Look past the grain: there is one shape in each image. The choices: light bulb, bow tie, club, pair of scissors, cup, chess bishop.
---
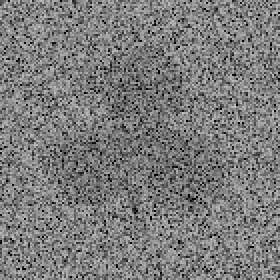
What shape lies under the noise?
club
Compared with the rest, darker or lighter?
darker
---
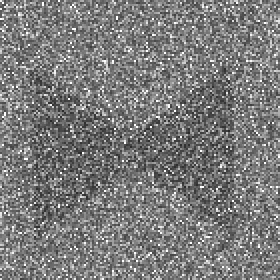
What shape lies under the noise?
bow tie
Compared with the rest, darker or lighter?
darker
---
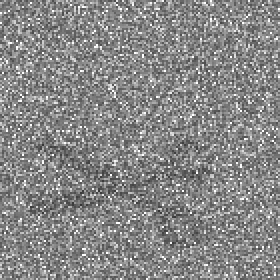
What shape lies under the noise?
pair of scissors
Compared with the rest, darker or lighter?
darker
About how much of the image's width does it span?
two thirds
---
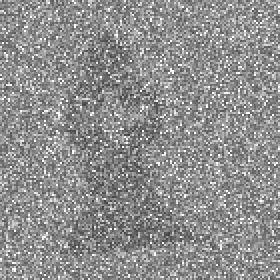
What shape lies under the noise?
chess bishop
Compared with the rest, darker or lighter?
darker
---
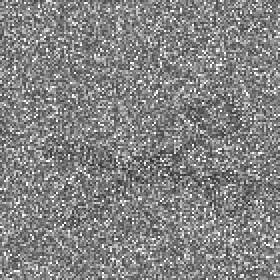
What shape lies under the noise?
pair of scissors
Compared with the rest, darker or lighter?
darker
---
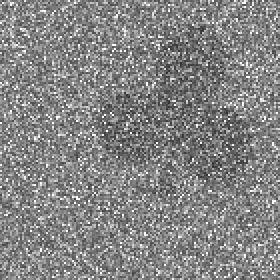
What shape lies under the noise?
club
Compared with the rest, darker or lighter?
darker
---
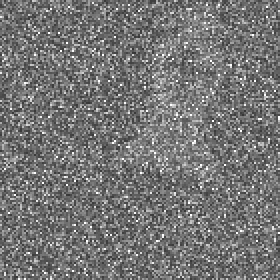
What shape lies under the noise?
chess bishop
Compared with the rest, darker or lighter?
lighter
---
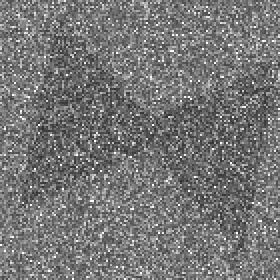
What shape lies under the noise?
bow tie
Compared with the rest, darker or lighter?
darker
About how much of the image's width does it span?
nearly all
